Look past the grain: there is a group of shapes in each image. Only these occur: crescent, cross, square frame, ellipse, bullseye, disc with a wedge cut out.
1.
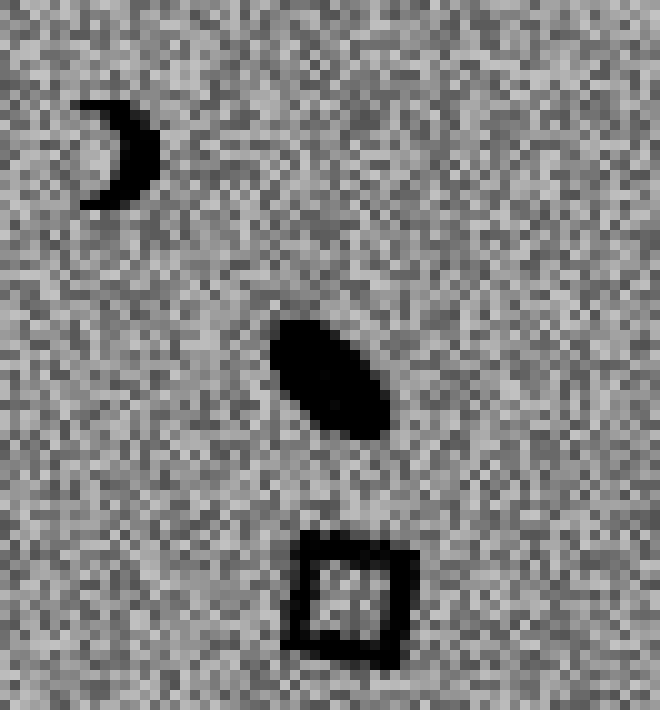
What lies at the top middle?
nothing
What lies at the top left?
crescent
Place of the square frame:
bottom middle
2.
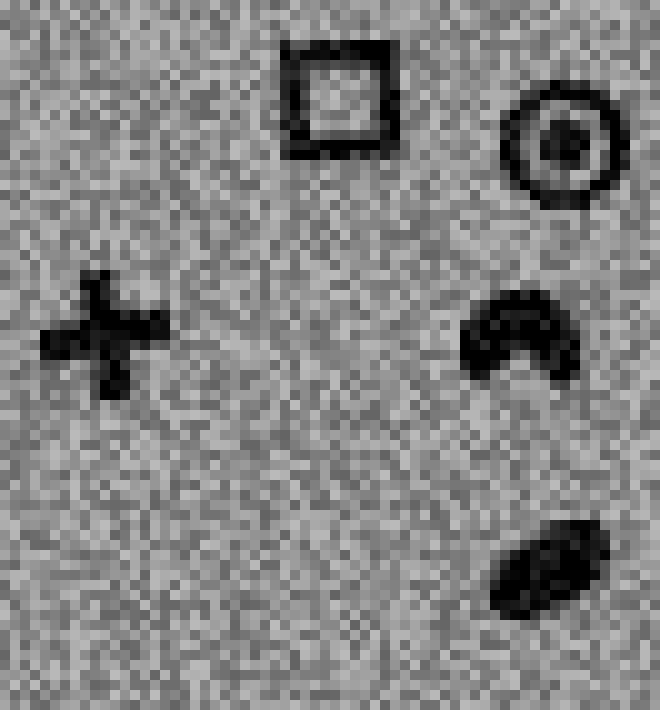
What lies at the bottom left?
nothing
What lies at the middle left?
cross
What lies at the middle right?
disc with a wedge cut out
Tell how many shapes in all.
5
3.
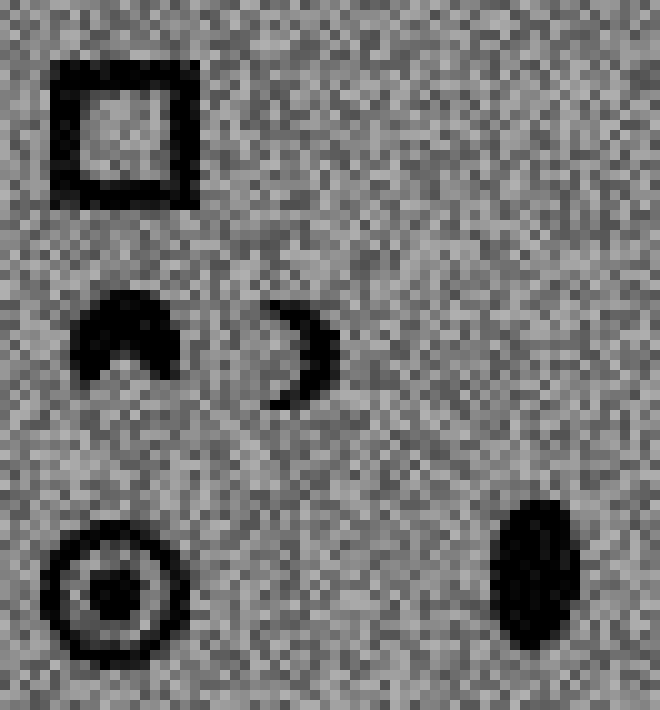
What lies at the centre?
crescent
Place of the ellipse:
bottom right
